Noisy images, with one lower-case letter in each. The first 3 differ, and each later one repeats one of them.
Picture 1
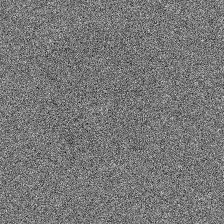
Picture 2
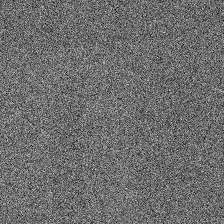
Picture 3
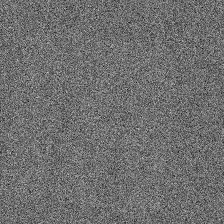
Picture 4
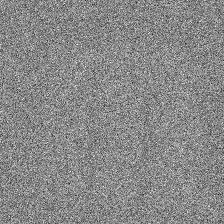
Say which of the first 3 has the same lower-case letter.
3
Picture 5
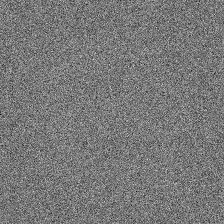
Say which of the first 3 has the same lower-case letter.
1
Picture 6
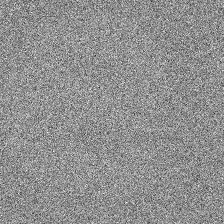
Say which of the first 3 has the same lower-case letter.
1
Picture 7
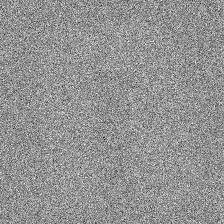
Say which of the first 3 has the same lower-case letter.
2
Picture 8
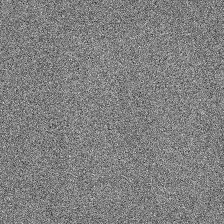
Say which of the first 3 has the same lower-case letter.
2
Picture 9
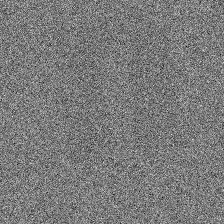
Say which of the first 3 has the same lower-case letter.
2
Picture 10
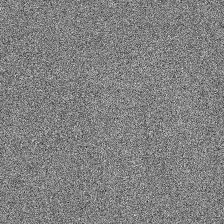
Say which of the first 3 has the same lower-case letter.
2
